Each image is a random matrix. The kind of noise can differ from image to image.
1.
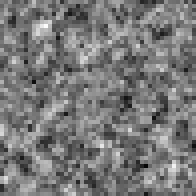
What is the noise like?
blotchy
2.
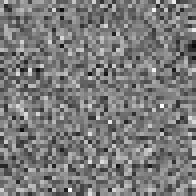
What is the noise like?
low rank plus noise
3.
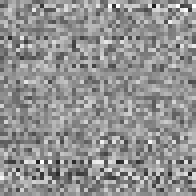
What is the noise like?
rows of uneven size
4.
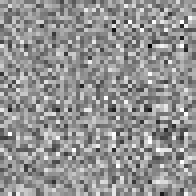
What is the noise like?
low rank plus noise
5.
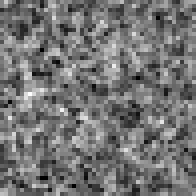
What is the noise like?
blotchy
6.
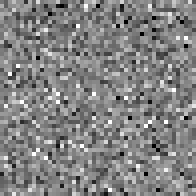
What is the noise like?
heavy tails
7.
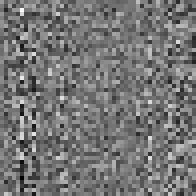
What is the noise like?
columns of uneven size
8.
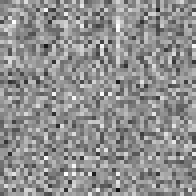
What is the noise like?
low rank plus noise
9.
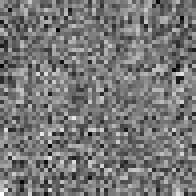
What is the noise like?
low rank plus noise
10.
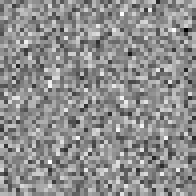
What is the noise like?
independent entries
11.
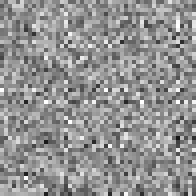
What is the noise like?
low rank plus noise
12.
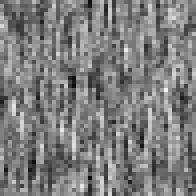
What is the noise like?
streaked along the columns
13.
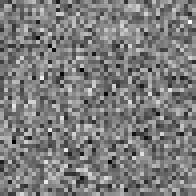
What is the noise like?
independent entries
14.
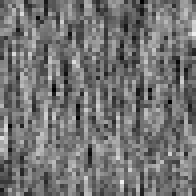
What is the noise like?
streaked along the columns
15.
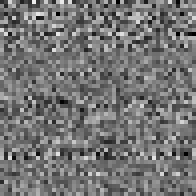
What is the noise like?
rows of uneven size
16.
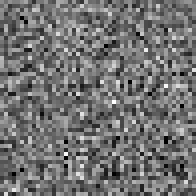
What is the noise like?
low rank plus noise
